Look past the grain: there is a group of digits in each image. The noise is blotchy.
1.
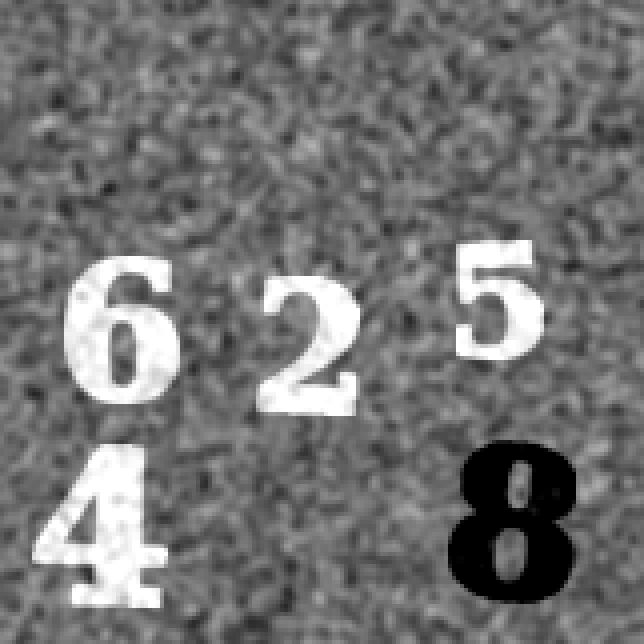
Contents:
middle left: light 6; centre: light 2; middle right: light 5; bottom left: light 4; bottom right: dark 8
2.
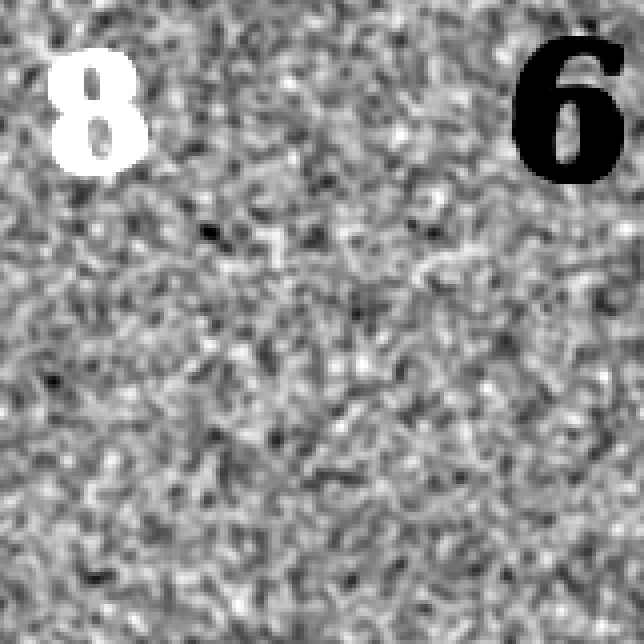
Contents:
top left: light 8; top right: dark 6
